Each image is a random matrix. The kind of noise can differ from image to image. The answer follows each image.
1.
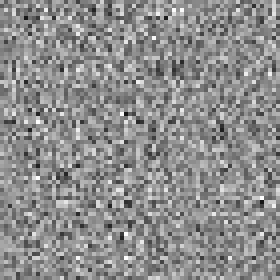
low rank plus noise
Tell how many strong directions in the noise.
five to eight
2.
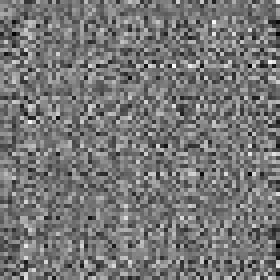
low rank plus noise
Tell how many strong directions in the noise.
three or four
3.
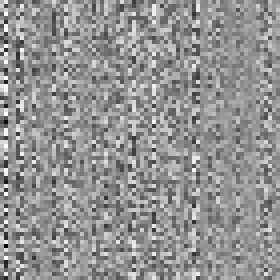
columns of uneven size
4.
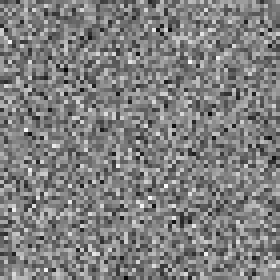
independent entries
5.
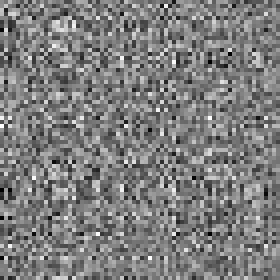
low rank plus noise
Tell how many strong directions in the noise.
three or four
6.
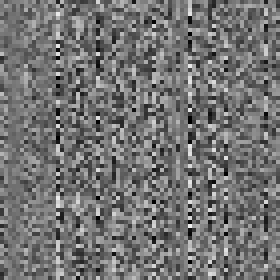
columns of uneven size
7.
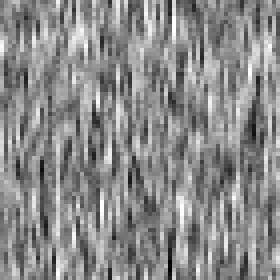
streaked along the columns
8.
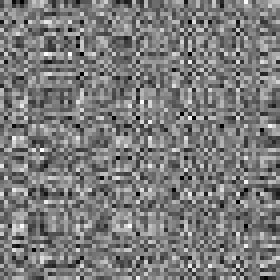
low rank plus noise
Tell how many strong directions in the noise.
two
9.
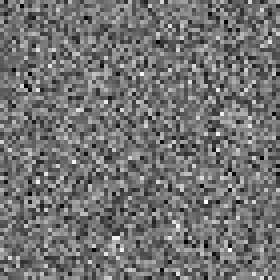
independent entries
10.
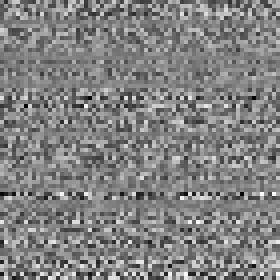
rows of uneven size
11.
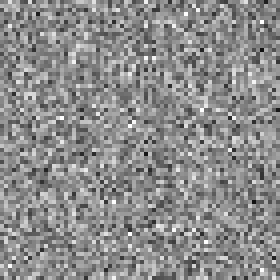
low rank plus noise
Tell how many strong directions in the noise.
five to eight
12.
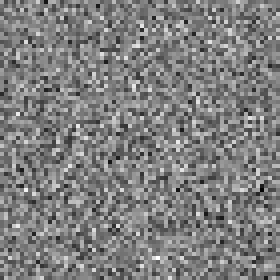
independent entries
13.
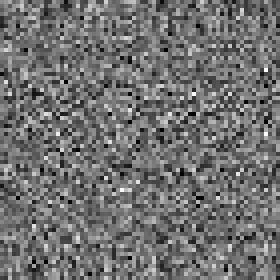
low rank plus noise
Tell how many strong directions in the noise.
five to eight
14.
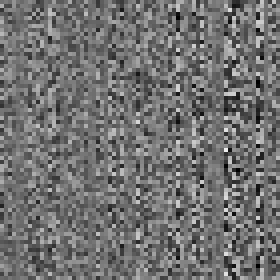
columns of uneven size
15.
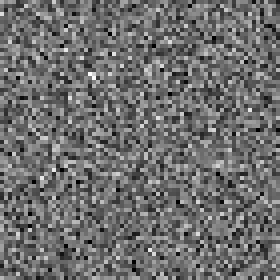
independent entries
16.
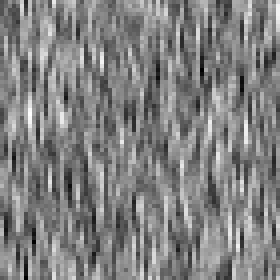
streaked along the columns
